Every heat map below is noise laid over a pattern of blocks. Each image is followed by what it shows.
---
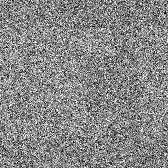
top and bottom mirror each other
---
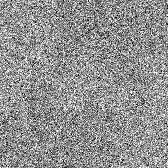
the same after a half turn
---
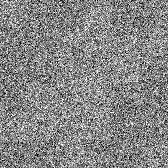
the same after a half turn
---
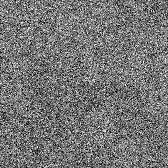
no symmetry
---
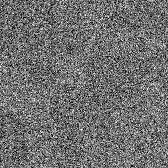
mirrored about the diagonal from the top left
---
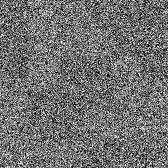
mirrored about the diagonal from the bottom left
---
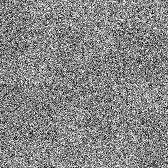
the same after a half turn
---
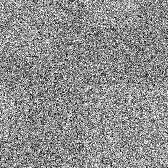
mirrored about the diagonal from the top left
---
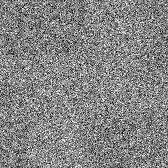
the same after a half turn
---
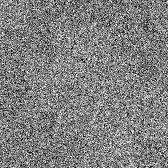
mirrored about the diagonal from the top left
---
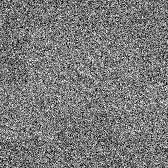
left and right mirror each other
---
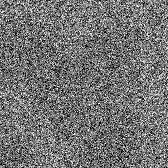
mirrored about the diagonal from the bottom left
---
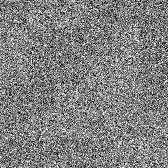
mirrored about the diagonal from the top left
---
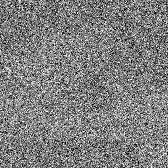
no symmetry
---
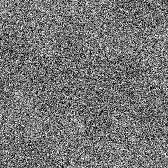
the same after a half turn
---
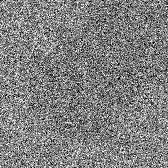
mirrored about the diagonal from the bottom left
